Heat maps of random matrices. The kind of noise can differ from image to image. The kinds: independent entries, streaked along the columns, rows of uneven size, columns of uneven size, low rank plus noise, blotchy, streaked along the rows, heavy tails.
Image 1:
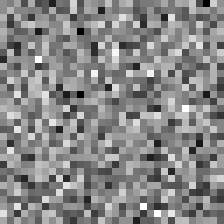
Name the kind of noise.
independent entries
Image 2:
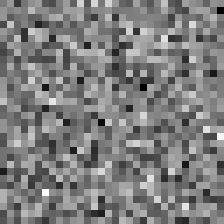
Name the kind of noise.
independent entries
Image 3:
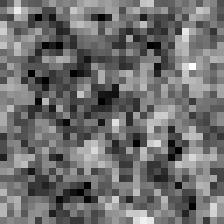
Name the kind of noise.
blotchy
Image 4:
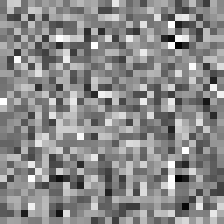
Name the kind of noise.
low rank plus noise
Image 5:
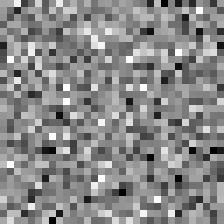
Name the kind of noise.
heavy tails
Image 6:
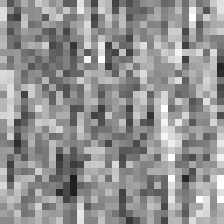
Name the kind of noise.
streaked along the columns
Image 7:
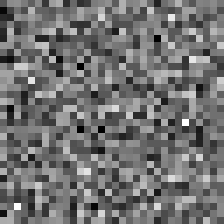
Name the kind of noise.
independent entries
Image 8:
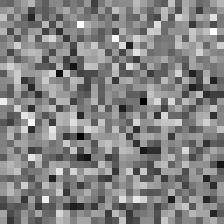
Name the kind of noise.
independent entries
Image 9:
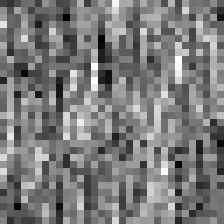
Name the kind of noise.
streaked along the columns
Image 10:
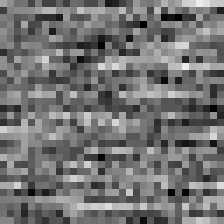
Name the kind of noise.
streaked along the rows
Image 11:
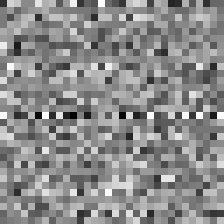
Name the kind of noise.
rows of uneven size
